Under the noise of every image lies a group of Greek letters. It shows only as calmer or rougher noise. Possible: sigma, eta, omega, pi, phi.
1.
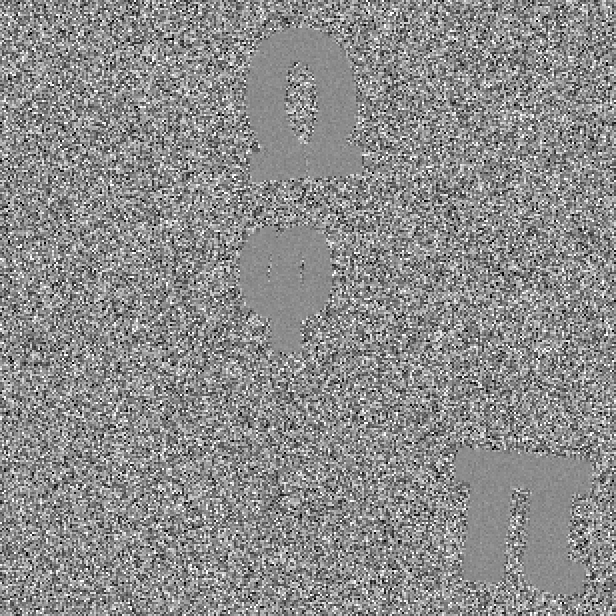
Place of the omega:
top middle
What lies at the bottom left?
nothing
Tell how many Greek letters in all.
3
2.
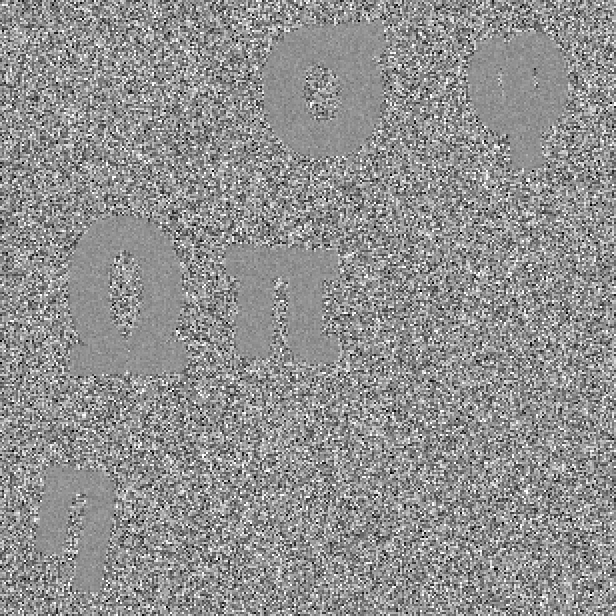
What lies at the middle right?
nothing
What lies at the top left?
nothing
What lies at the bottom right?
nothing
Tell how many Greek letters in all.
5
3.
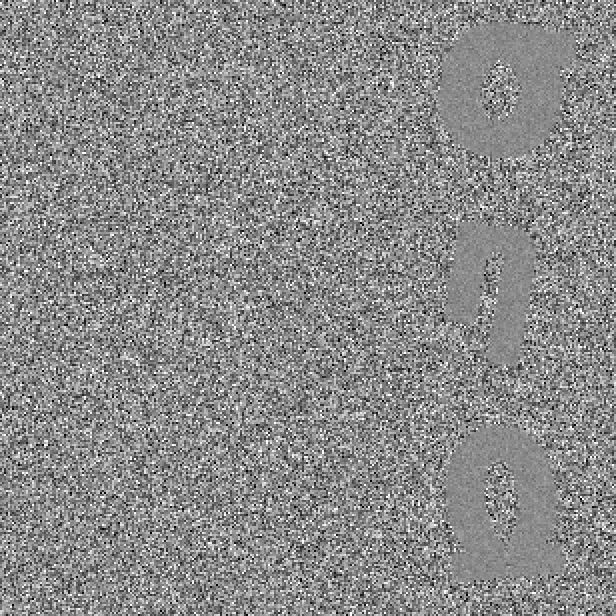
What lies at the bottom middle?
nothing
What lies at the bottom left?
nothing
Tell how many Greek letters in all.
3
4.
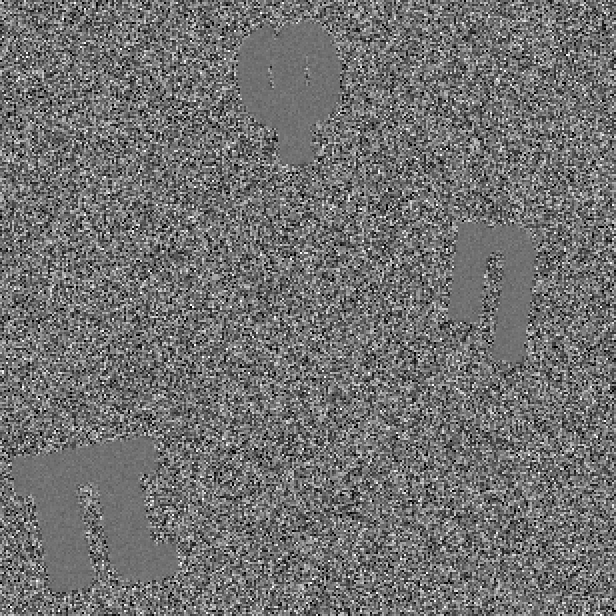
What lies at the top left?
nothing
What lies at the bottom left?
pi
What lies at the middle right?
eta
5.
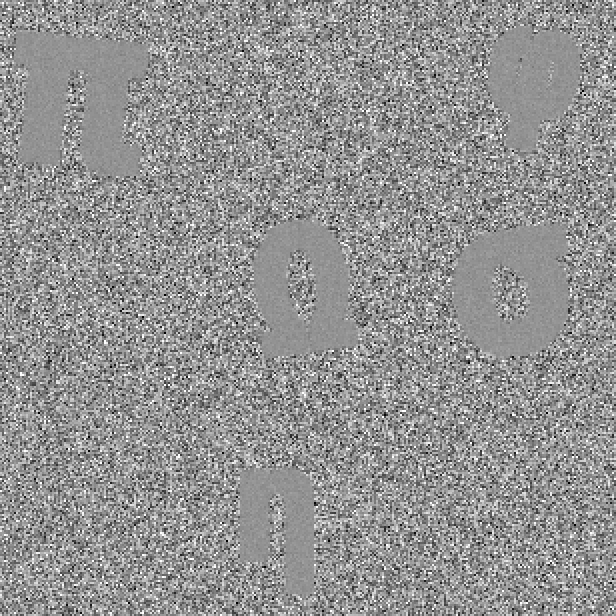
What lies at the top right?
phi
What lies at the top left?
pi
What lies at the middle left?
nothing
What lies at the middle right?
sigma
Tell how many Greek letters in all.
5
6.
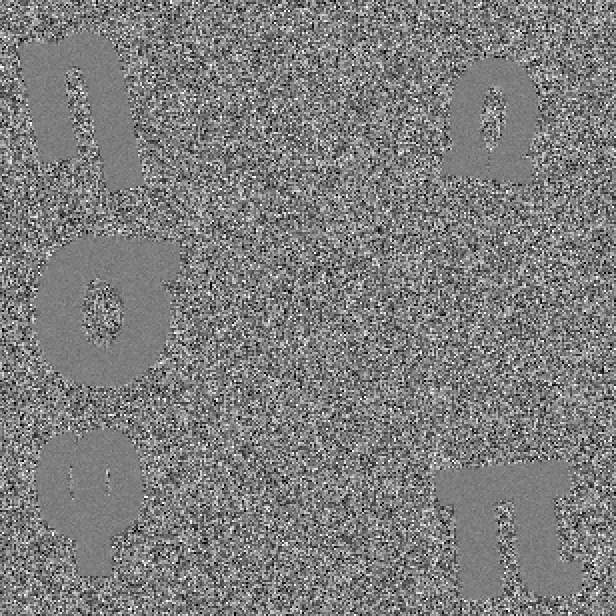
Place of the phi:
bottom left
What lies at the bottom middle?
nothing
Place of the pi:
bottom right
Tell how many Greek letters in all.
5
